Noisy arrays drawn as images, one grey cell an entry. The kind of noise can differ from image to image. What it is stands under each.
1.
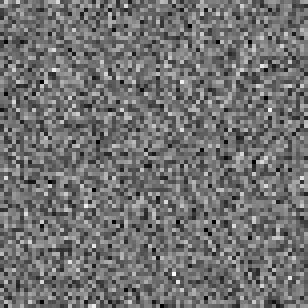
independent entries
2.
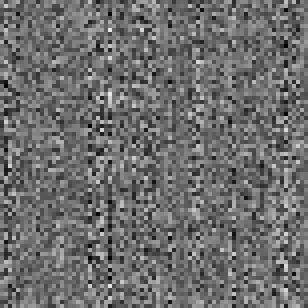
columns of uneven size
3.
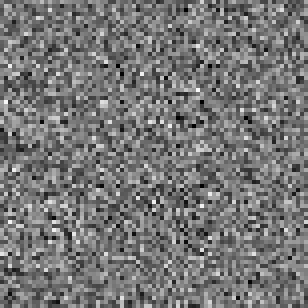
low rank plus noise
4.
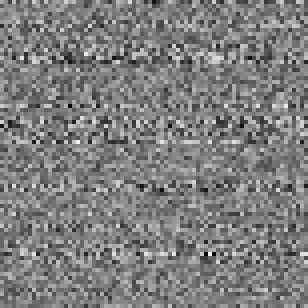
rows of uneven size
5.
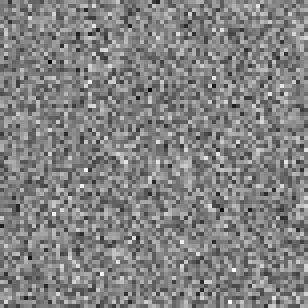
independent entries
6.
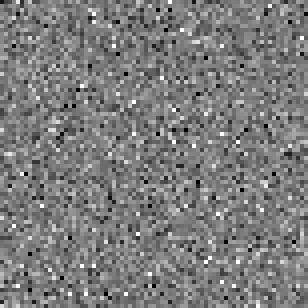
heavy tails
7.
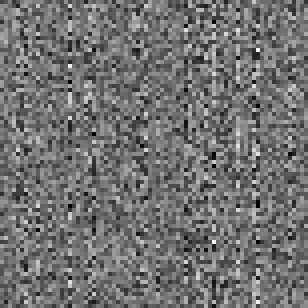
columns of uneven size
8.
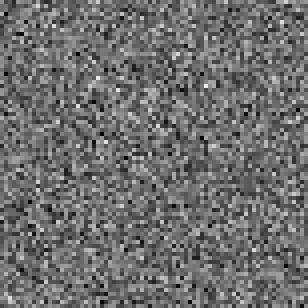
independent entries
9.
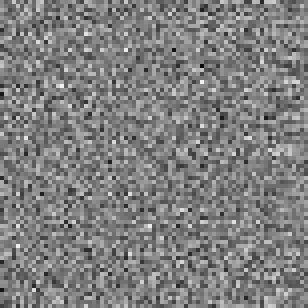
low rank plus noise
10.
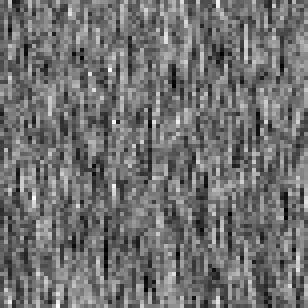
streaked along the columns
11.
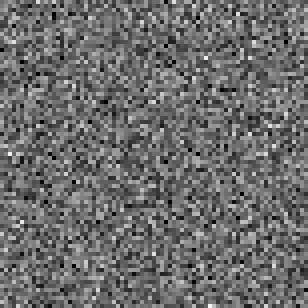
independent entries
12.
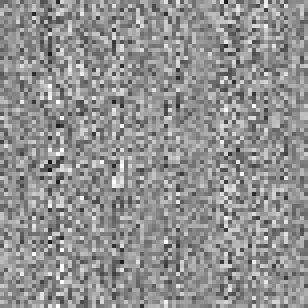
columns of uneven size
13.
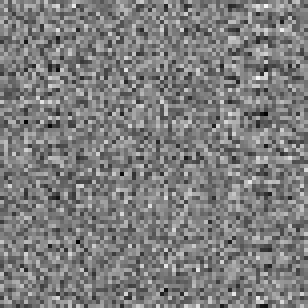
low rank plus noise
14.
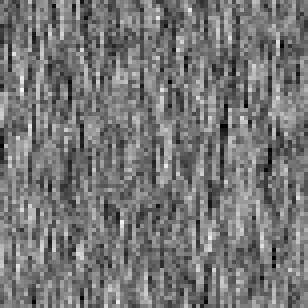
streaked along the columns
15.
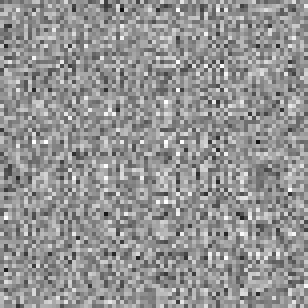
low rank plus noise
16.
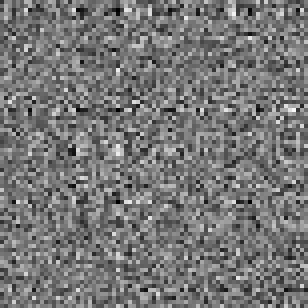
low rank plus noise
